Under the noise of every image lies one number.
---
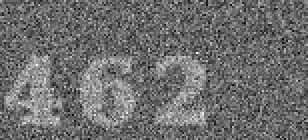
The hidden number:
462
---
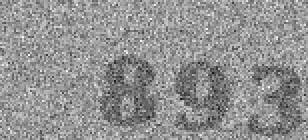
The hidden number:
893
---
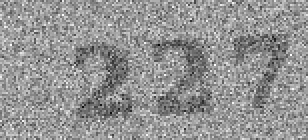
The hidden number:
227
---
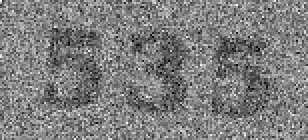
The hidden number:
535
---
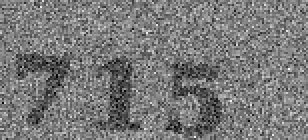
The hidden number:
715
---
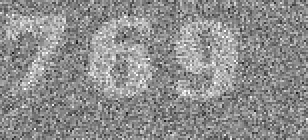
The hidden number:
769
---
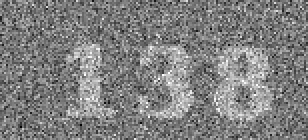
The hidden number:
138
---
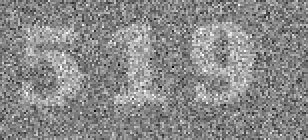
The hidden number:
519
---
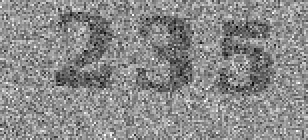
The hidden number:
235
